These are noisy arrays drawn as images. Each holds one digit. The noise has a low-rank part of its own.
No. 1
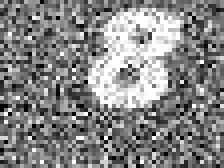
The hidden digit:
8
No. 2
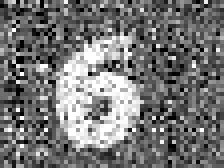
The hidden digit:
6
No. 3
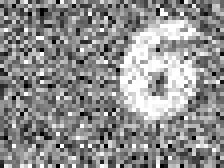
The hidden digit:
6
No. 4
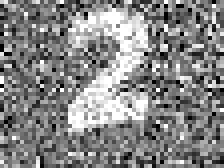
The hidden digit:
2
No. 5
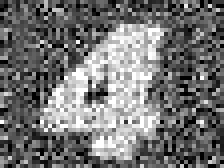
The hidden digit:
4
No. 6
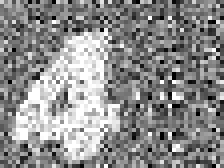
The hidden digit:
4
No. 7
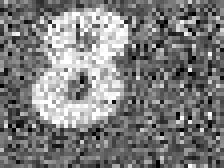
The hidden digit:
8
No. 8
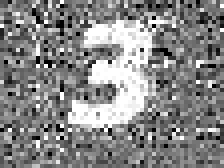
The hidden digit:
3
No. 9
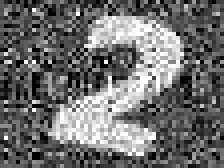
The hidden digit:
2
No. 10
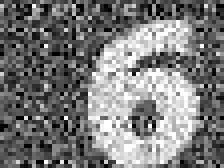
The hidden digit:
6
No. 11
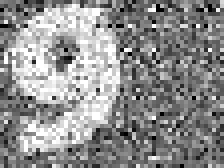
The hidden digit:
9
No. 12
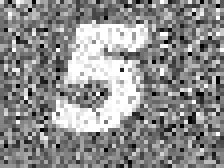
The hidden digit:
5
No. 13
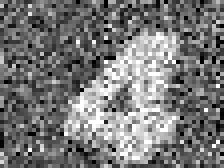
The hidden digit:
4
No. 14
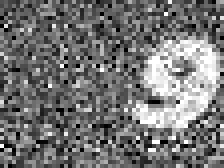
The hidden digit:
9
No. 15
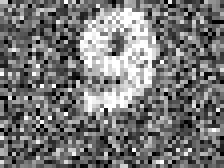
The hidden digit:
9
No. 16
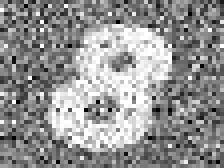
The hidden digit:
8
